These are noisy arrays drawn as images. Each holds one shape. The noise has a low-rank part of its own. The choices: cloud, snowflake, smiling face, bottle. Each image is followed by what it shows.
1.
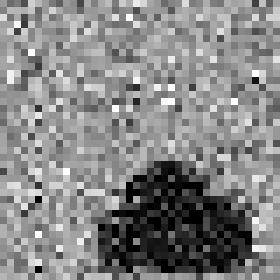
cloud
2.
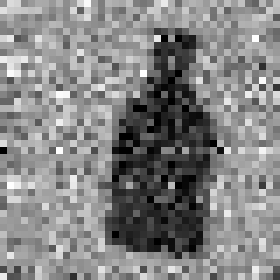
bottle
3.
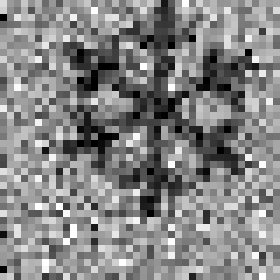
snowflake
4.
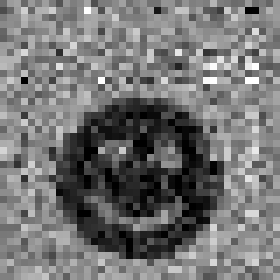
smiling face
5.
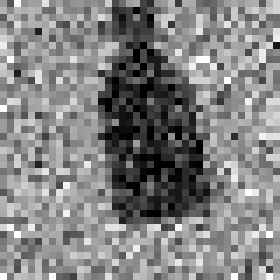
bottle
